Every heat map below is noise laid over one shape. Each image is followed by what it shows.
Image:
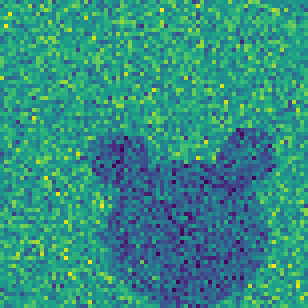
bear's head
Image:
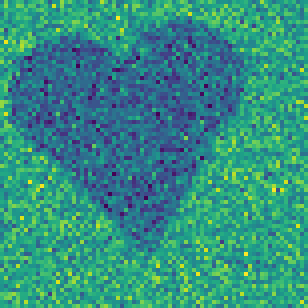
heart
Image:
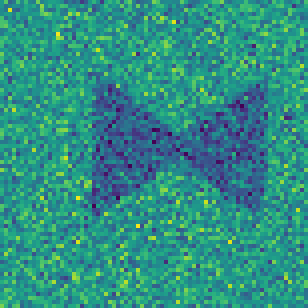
bow tie
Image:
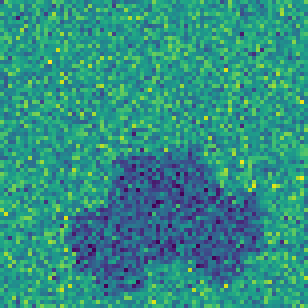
car
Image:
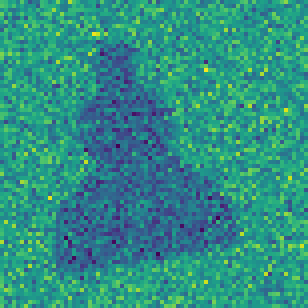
chess pawn
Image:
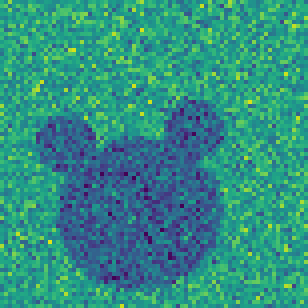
bear's head
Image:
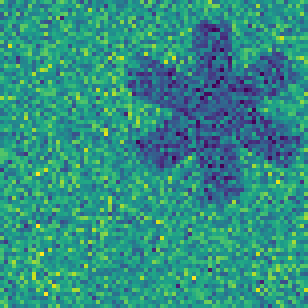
asterisk
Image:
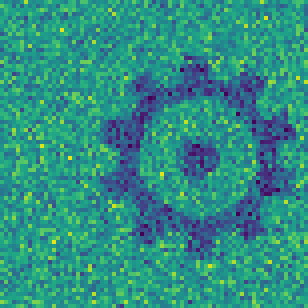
gear
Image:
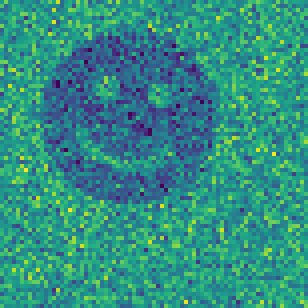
smiling face
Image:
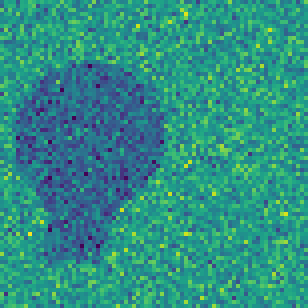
light bulb
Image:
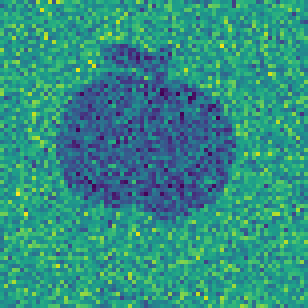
apple
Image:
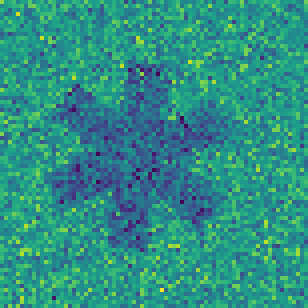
asterisk
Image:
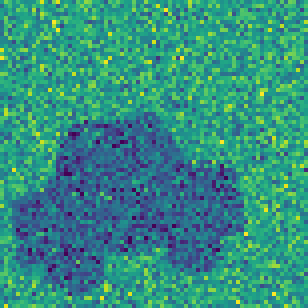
car
